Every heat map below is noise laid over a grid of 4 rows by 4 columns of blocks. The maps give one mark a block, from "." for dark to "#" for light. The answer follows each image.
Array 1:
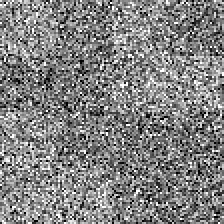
# . # .
. . # #
# . . .
# # . .
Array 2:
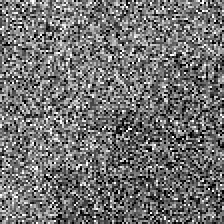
# # # #
# # # .
# # . .
# . . .
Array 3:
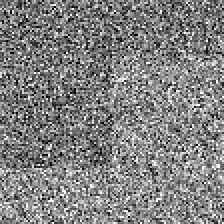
. . . .
. . # #
. . # #
# # # #
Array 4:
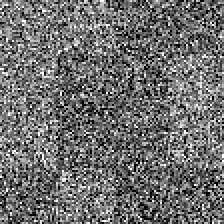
# # . .
# . . #
# . . #
. # . .
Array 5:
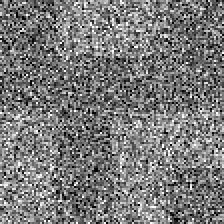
. # # .
. . . .
# . # #
# . # .
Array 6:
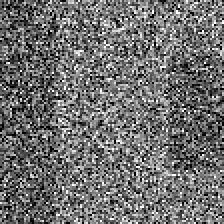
. # # #
. # # .
. # # .
. # # #
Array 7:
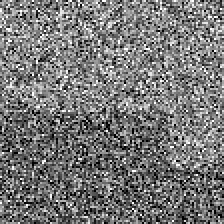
# # # #
# # # #
. . . #
. . . .
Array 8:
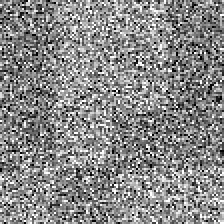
. # # .
. # # .
. # . .
# . # #
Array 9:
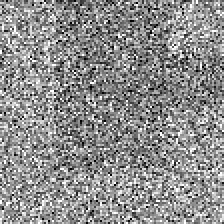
# . . #
# . . .
# . . #
# # # #
